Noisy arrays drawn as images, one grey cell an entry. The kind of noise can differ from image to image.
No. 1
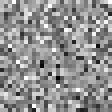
independent entries
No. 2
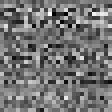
rows of uneven size
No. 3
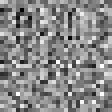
low rank plus noise
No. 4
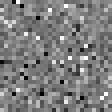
heavy tails
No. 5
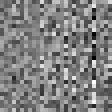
columns of uneven size
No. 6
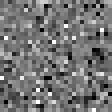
heavy tails
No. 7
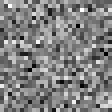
independent entries
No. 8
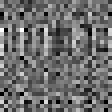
low rank plus noise
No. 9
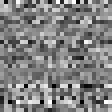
rows of uneven size
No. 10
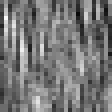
streaked along the columns
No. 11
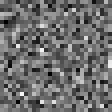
independent entries
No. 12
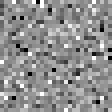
heavy tails
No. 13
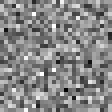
independent entries
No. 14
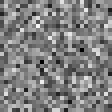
independent entries
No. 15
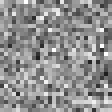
low rank plus noise
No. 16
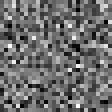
low rank plus noise
